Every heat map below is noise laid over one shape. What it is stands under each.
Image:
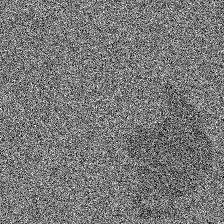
teapot
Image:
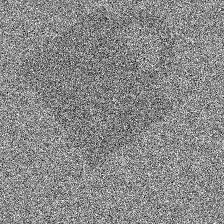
cup
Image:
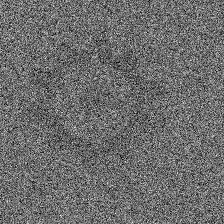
gear
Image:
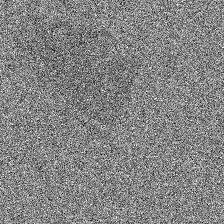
chess knight
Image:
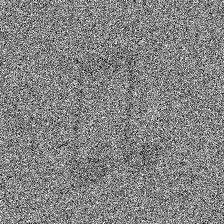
pair of musical notes
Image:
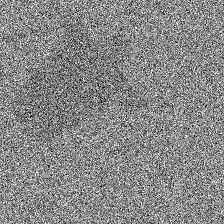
bell
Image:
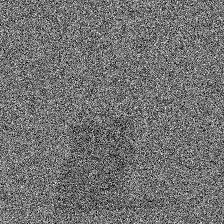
flag
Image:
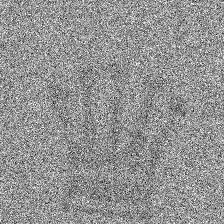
chess queen
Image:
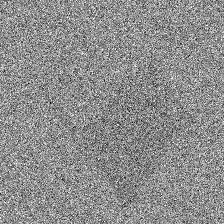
flag
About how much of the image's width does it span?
two thirds
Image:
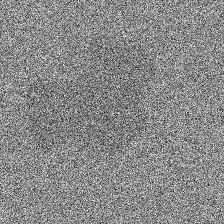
car
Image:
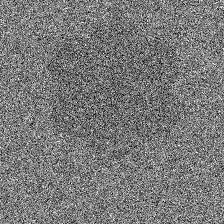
flower
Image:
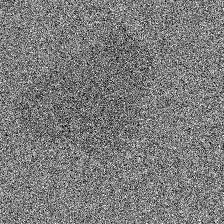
cloud
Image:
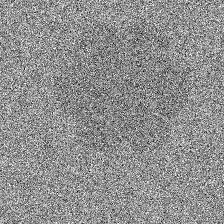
flower
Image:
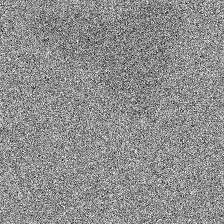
chess pawn
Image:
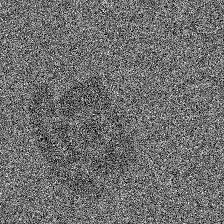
telephone
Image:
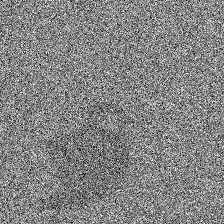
teapot
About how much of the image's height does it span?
half
